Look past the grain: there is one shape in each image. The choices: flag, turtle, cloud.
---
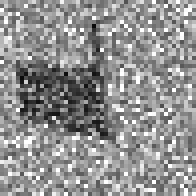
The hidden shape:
flag
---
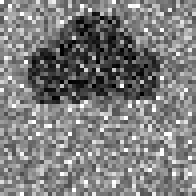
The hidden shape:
cloud
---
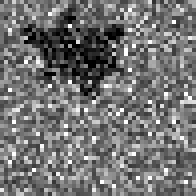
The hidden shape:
turtle
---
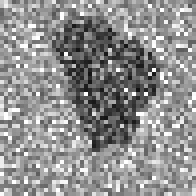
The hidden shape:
cloud
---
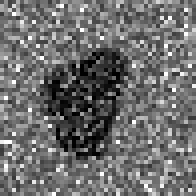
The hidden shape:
cloud
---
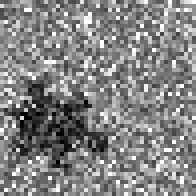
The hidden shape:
turtle
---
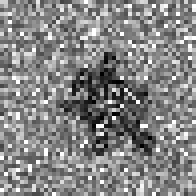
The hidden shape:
turtle
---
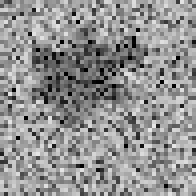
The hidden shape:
turtle
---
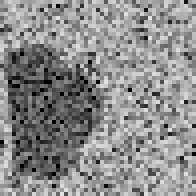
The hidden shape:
cloud
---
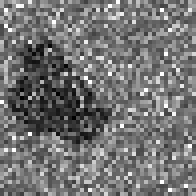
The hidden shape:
cloud
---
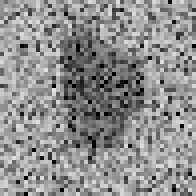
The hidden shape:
cloud
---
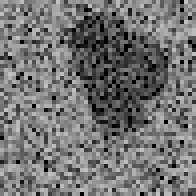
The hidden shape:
cloud
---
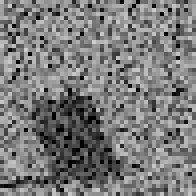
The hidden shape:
flag
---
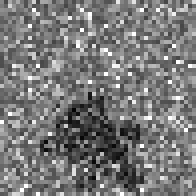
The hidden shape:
turtle
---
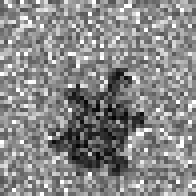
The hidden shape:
turtle
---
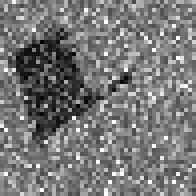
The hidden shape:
flag
